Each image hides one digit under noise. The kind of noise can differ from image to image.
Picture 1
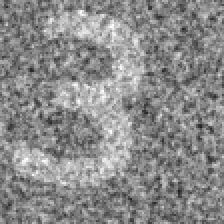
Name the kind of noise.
blotchy
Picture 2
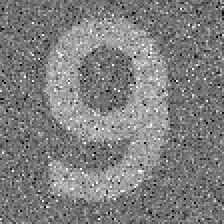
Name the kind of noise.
heavy tails
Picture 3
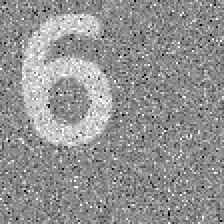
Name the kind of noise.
heavy tails
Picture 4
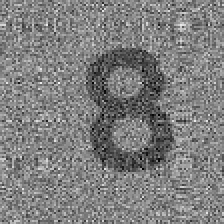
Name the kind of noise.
low rank plus noise
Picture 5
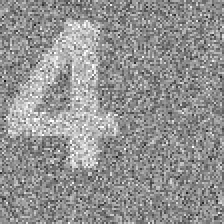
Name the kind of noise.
independent entries
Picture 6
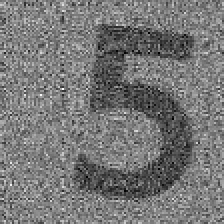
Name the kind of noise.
low rank plus noise
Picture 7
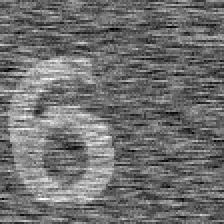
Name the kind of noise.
streaked along the rows
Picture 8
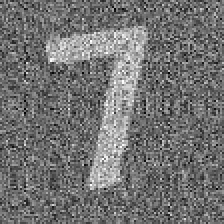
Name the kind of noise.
low rank plus noise
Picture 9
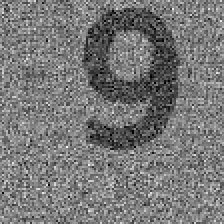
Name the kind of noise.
low rank plus noise
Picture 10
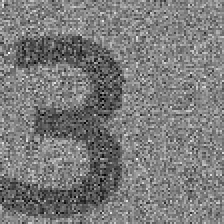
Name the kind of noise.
low rank plus noise
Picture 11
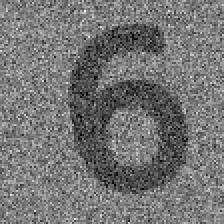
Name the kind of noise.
independent entries
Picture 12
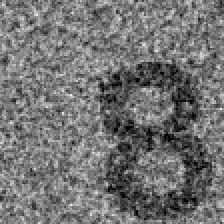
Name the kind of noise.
blotchy
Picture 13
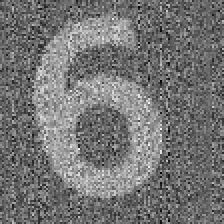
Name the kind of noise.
columns of uneven size
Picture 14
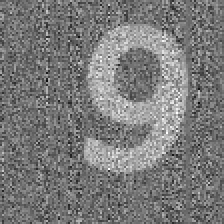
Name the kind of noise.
columns of uneven size
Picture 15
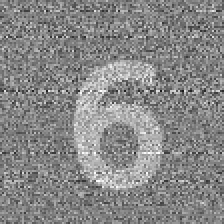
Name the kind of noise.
rows of uneven size
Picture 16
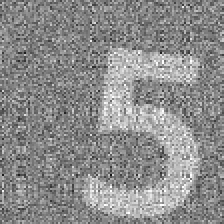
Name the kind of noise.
low rank plus noise
